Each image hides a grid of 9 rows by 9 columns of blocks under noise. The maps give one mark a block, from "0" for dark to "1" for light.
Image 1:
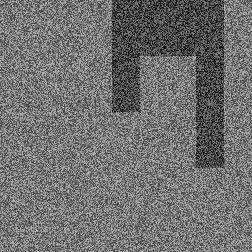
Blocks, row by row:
111100001
111100001
111101101
111101101
111111101
111111101
111111111
111111111
111111111
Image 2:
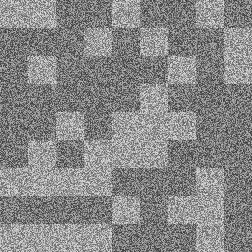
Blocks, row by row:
110010010
000101001
010000101
000001000
001011100
010111000
111100010
000010110
111100010
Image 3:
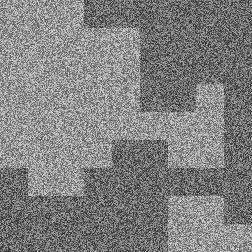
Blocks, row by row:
111000000
111110000
111110000
111110010
111111110
111100110
011000000
000000110
000000111
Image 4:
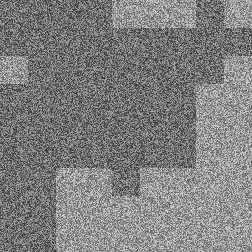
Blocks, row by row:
000011101
000000000
100000001
000000011
000000011
000000011
001101111
001111111
001111111
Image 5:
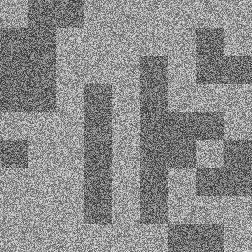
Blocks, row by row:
100111111
001111101
001110100
001010111
111010001
011010010
111010100
111010111
111111001
